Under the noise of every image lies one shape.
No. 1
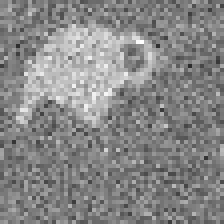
teapot
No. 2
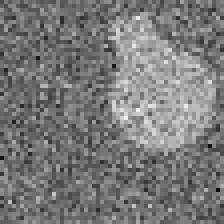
light bulb
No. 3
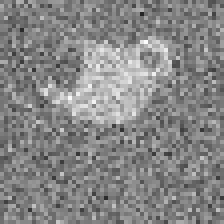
teapot
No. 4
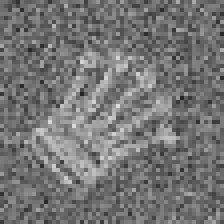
chess queen
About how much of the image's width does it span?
two thirds
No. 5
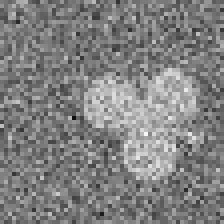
club
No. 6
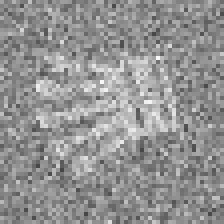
chess queen
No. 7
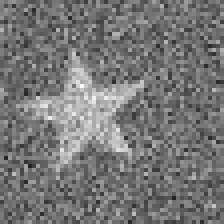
star
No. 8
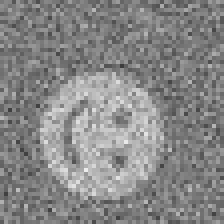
smiling face
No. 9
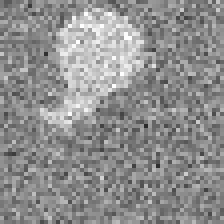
pear
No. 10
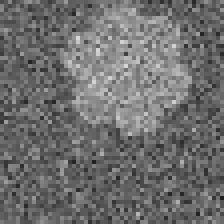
flower
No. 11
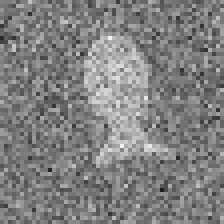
fish
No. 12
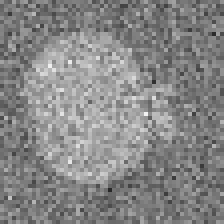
apple
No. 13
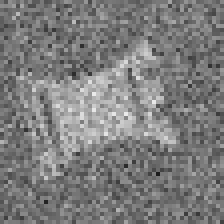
chess rook
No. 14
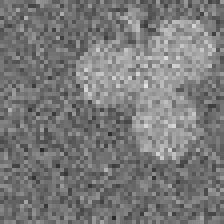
club
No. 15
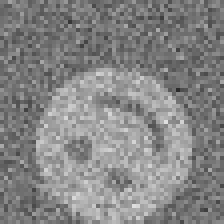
smiling face
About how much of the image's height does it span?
two thirds
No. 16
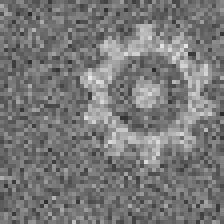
gear
